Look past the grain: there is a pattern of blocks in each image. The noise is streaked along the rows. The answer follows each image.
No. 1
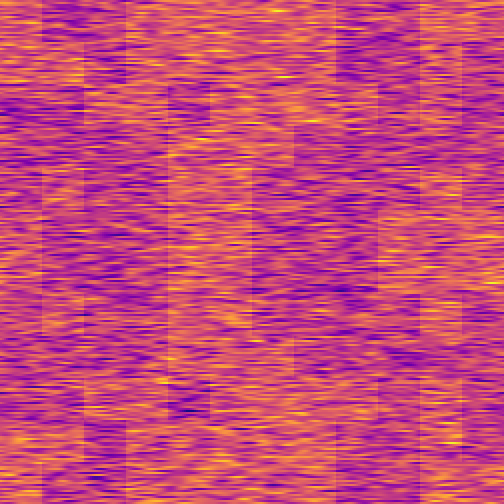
top and bottom mirror each other
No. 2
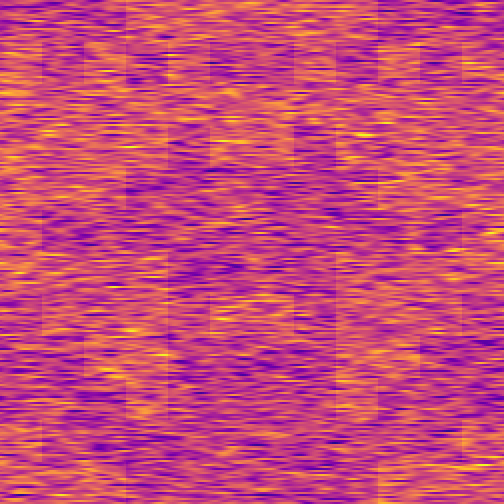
left and right mirror each other
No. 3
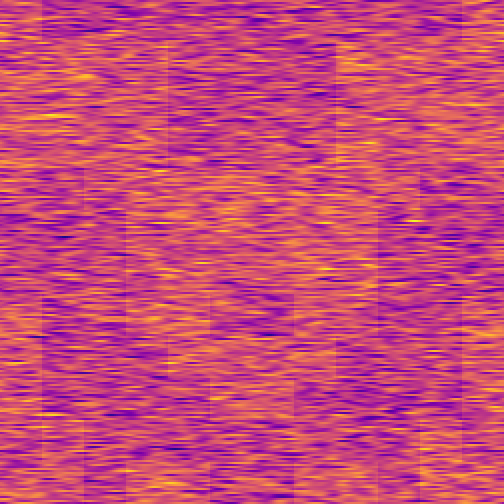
left and right mirror each other
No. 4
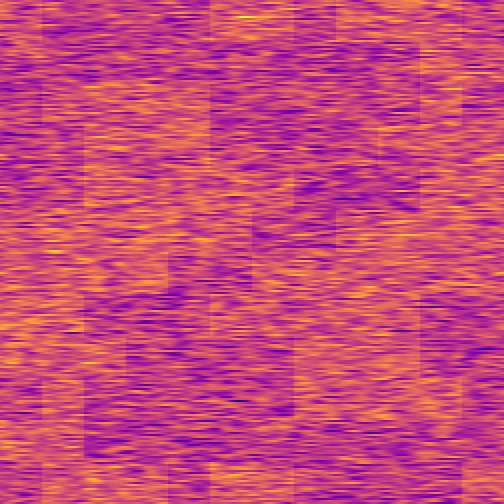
the same after a half turn
